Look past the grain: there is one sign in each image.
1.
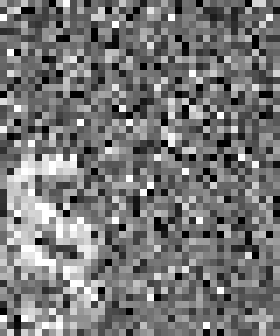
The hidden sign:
section sign
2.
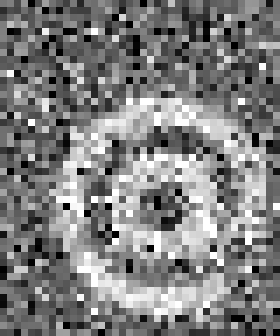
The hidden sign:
at sign
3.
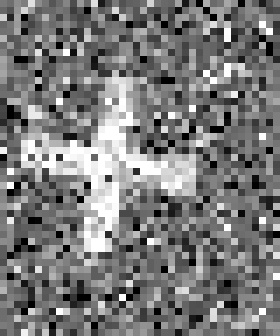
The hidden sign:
plus sign
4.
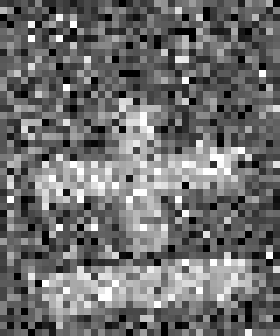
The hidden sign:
plus-minus sign
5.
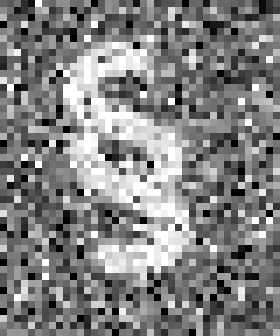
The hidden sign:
section sign
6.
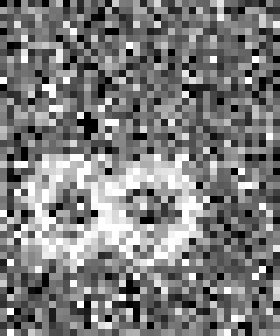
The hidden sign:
infinity sign
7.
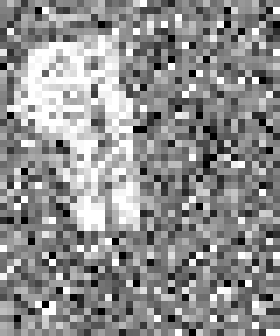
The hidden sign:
pilcrow
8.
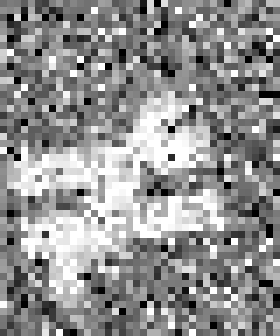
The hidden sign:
not-equal sign
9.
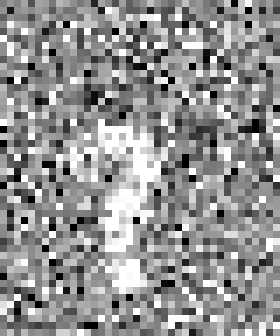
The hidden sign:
question mark
